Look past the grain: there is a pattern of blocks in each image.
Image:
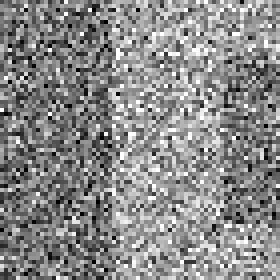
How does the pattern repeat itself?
top and bottom mirror each other
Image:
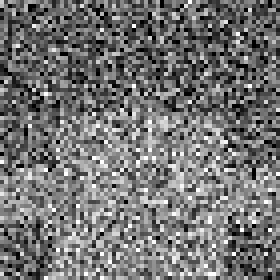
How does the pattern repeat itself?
left and right mirror each other
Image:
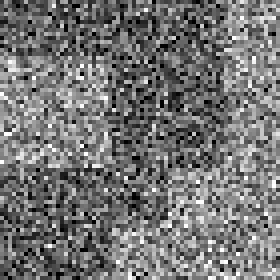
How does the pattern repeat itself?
no symmetry
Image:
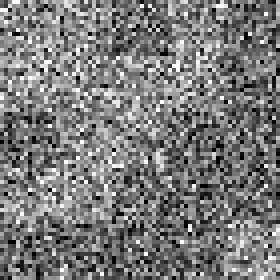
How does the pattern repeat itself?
mirrored about the diagonal from the top left
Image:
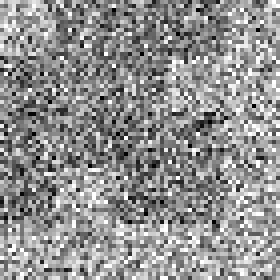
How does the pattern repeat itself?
mirrored about the diagonal from the top left
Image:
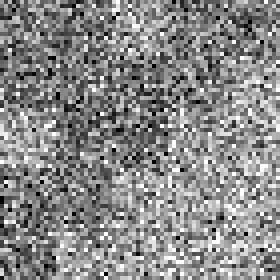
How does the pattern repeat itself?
mirrored about the diagonal from the top left
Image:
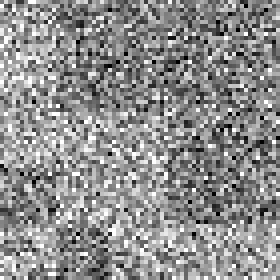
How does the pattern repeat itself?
mirrored about the diagonal from the bottom left
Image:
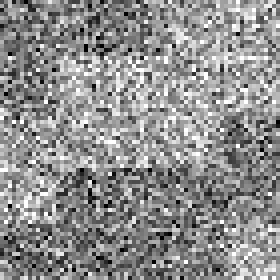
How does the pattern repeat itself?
no symmetry
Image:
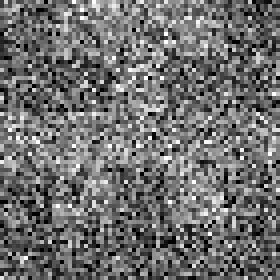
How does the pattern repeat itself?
left and right mirror each other
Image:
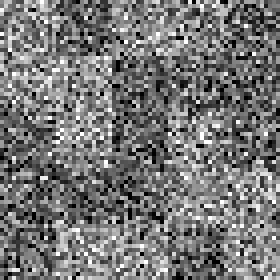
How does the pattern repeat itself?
the same after a half turn
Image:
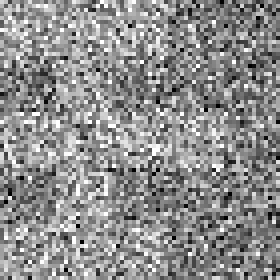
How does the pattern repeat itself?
top and bottom mirror each other
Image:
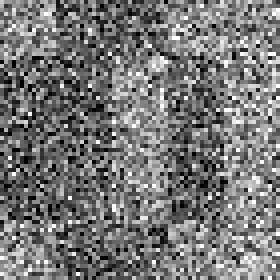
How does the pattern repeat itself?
top and bottom mirror each other
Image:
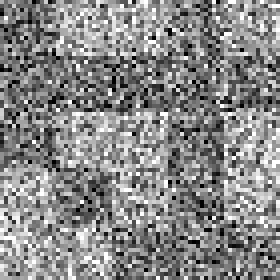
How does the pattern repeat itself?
mirrored about the diagonal from the bottom left
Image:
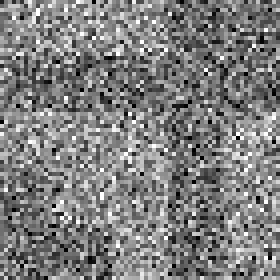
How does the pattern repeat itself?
mirrored about the diagonal from the bottom left
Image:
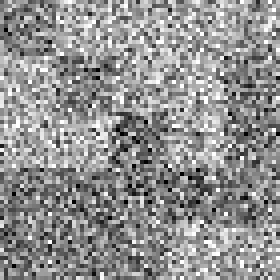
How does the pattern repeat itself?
no symmetry
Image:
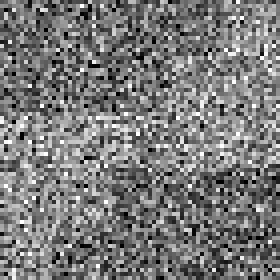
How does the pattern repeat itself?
the same after a half turn
